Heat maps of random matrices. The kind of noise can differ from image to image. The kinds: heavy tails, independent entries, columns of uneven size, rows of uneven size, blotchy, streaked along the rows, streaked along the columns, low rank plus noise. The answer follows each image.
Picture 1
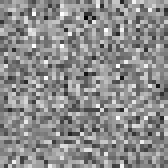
low rank plus noise
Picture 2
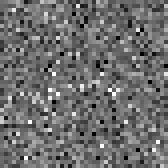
heavy tails
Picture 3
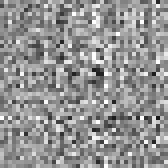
low rank plus noise
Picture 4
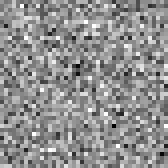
independent entries
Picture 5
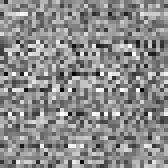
rows of uneven size
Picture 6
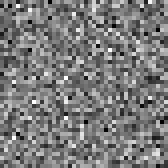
independent entries
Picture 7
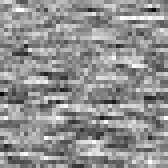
streaked along the rows
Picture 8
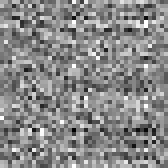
low rank plus noise
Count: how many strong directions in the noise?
one
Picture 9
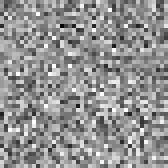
low rank plus noise
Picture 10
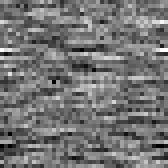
streaked along the rows
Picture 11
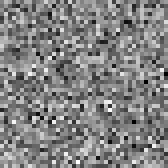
independent entries
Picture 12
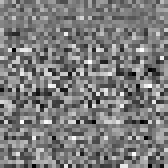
rows of uneven size
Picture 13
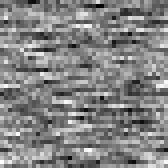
streaked along the rows
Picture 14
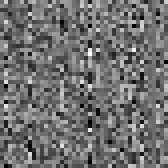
columns of uneven size
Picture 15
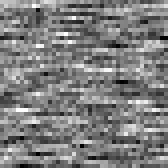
streaked along the rows
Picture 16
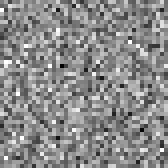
independent entries
